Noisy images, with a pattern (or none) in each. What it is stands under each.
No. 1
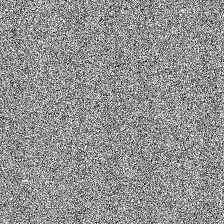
bands of columns
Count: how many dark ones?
5
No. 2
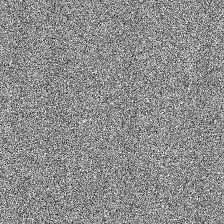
bands of columns
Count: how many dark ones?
4
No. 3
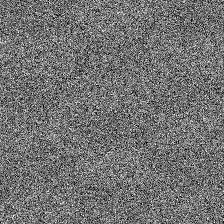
a checkerboard
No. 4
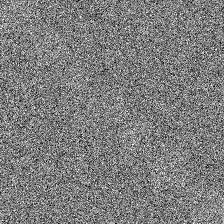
blocks along the diagonal
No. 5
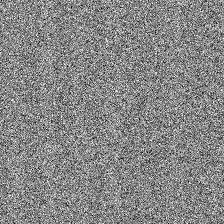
bands of columns
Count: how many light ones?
5
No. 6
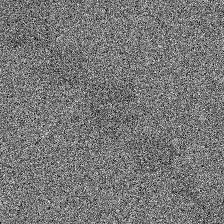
blocks along the diagonal
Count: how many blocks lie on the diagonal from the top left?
6
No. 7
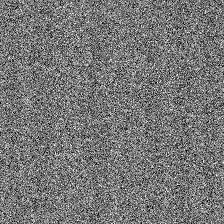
bands of columns
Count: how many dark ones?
6
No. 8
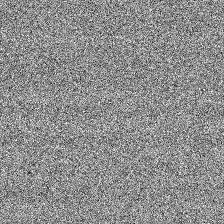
bands of rows
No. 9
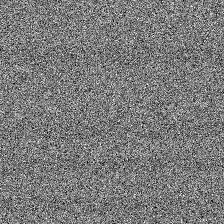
bands of rows
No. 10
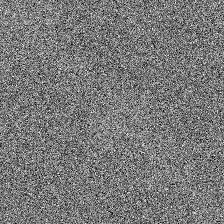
blocks along the diagonal
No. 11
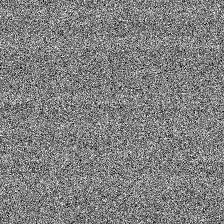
bands of rows
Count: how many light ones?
6
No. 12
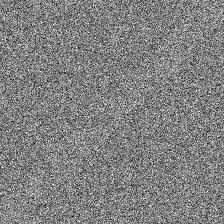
a diagonal band
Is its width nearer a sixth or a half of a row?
a sixth
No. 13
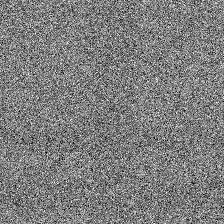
bands of rows crossing bands of columns
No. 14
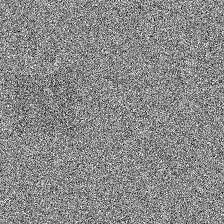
one block
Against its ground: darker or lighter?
darker
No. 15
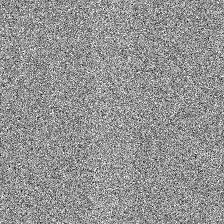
one band of columns
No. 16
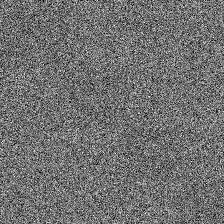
blocks along the diagonal
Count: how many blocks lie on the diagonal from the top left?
4
